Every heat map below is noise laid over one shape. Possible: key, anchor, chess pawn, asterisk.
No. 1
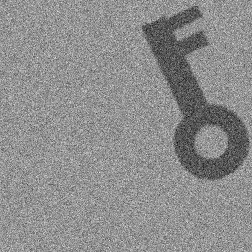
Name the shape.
key
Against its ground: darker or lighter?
darker
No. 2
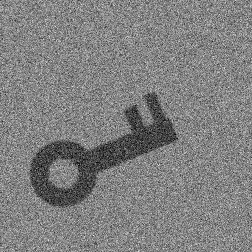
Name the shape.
key
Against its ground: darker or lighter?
darker
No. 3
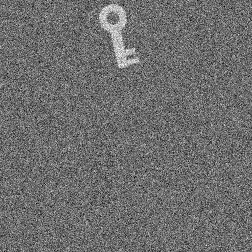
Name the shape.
key
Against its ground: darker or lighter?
lighter
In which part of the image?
top middle
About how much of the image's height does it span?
a quarter
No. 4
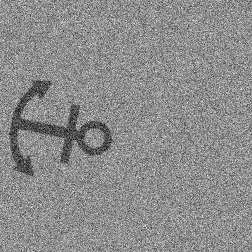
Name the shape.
anchor
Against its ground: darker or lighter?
darker
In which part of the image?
middle left
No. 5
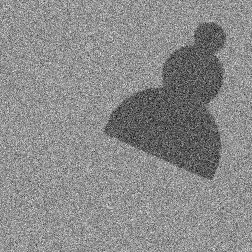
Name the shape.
chess pawn
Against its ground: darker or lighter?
darker
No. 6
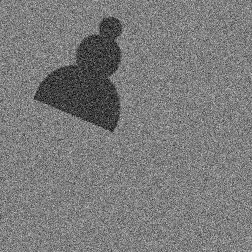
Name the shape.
chess pawn
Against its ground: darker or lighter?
darker
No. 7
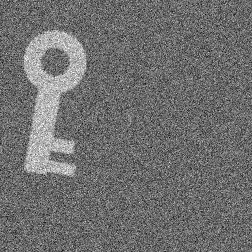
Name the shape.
key
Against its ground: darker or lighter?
lighter
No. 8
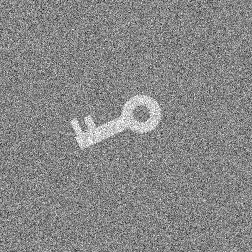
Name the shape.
key
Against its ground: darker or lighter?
lighter
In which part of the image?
centre
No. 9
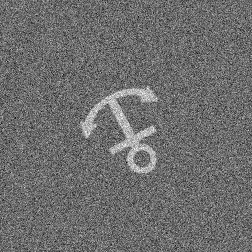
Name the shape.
anchor
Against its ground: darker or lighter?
lighter
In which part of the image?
centre
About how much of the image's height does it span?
a third
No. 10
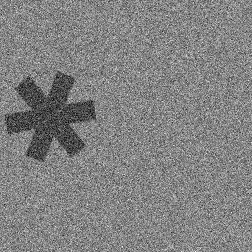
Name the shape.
asterisk
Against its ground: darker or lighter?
darker
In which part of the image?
middle left
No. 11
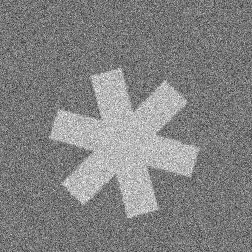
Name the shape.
asterisk
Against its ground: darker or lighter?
lighter
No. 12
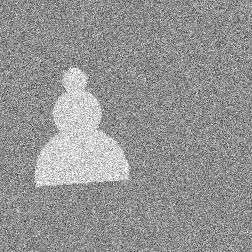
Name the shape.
chess pawn
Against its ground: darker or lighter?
lighter
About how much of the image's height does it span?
half
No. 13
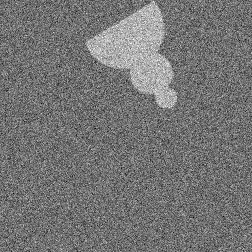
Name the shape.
chess pawn
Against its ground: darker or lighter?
lighter
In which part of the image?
top middle
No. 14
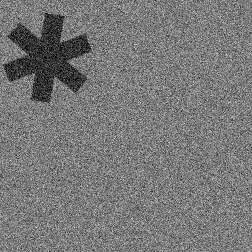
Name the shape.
asterisk
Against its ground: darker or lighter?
darker
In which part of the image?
top left
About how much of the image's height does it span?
a third
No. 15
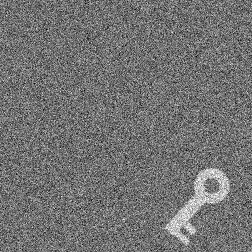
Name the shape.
key
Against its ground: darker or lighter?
lighter
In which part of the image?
bottom right
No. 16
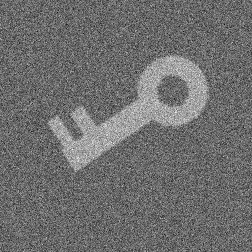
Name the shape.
key
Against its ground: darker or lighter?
lighter
